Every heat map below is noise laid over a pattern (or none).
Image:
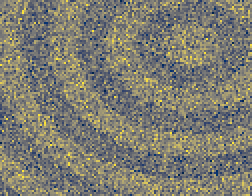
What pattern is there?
rings round one point
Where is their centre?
top right
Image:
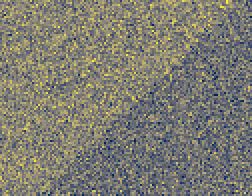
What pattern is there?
a sharp edge
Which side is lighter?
top left
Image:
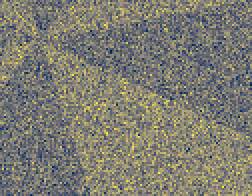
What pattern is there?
spokes from one point
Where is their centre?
top left
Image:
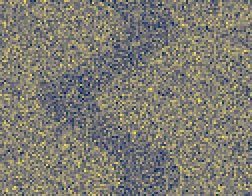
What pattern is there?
a wavy band
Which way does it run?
top to bottom
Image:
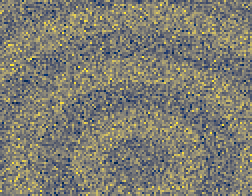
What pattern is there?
rings round one point
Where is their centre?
bottom middle
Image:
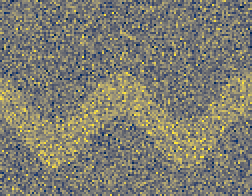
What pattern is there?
a wavy band
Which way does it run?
left to right
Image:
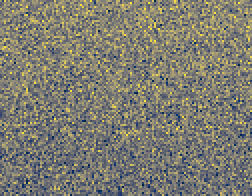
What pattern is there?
a smooth slope
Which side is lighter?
top
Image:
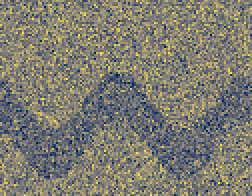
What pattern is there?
a wavy band
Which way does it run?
left to right
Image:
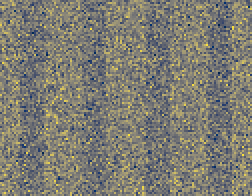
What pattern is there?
vertical stripes
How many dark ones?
4
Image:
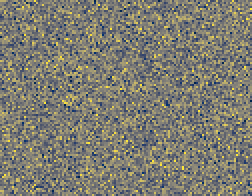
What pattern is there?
only noise
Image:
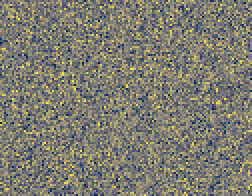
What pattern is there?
only noise
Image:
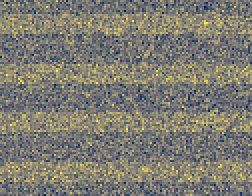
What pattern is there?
horizontal stripes
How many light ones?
4
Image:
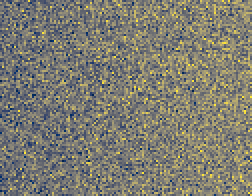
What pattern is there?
a smooth slope
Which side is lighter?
right
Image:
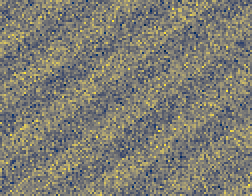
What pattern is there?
diagonal stripes
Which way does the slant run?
bottom left to top right
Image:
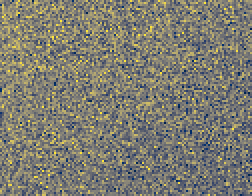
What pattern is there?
a smooth slope
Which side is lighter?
top left
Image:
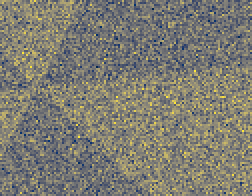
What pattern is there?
spokes from one point
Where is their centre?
middle left
